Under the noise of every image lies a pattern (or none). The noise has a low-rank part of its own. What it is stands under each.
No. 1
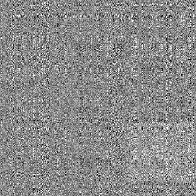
one block
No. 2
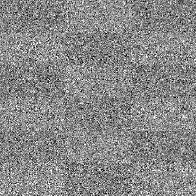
a checkerboard
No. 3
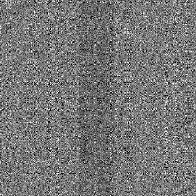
one band of columns
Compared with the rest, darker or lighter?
darker
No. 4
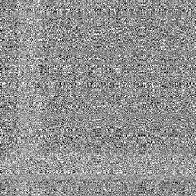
bands of rows crossing bands of columns
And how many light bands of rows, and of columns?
1 and 1
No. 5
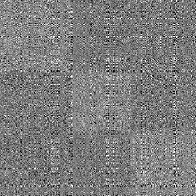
blocks along the diagonal
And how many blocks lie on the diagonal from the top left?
3
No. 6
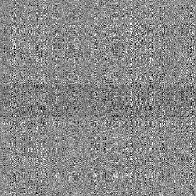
one band of rows
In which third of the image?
middle
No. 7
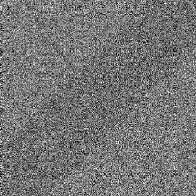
a diagonal band
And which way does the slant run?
bottom left to top right
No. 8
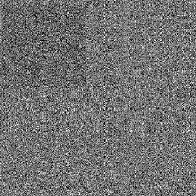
one block
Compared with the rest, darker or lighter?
darker
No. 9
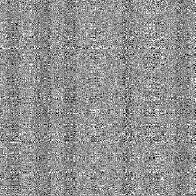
bands of columns
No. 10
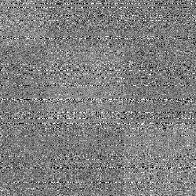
blocks along the diagonal
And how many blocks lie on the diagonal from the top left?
3
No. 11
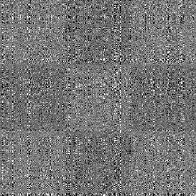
a checkerboard
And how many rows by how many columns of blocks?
3 by 3
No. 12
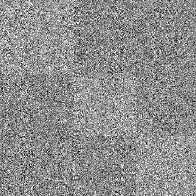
blocks along the diagonal
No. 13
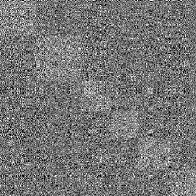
blocks along the diagonal
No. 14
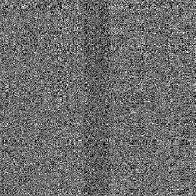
one band of columns
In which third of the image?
middle
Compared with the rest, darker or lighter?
darker
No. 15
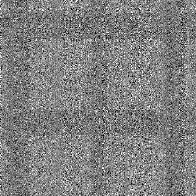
bands of rows crossing bands of columns
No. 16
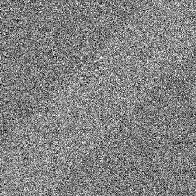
a diagonal band
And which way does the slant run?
bottom left to top right
